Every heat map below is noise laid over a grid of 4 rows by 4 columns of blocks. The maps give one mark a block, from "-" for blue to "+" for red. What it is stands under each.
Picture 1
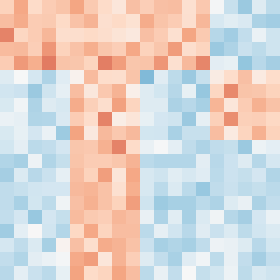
+ + + -
- + - +
- + - -
- + - -
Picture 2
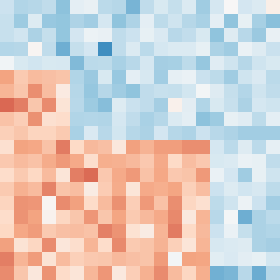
- - - -
+ - - -
+ + + -
+ + + -
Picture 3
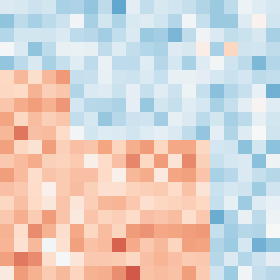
- - - -
+ - - -
+ + + -
+ + + -
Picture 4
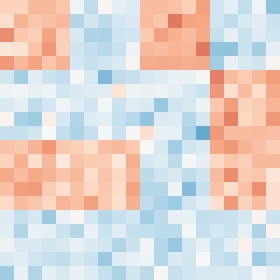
+ - + -
- - - +
+ + - +
- - - -
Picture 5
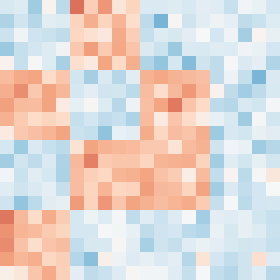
- + - -
+ - + -
- + + -
+ - - -
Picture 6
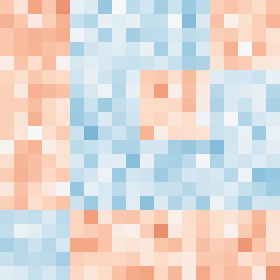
+ - - +
+ - + -
+ - - -
- + + +
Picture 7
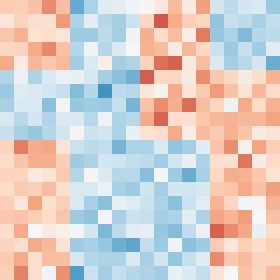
+ - + -
- - + +
+ - - +
+ - - +
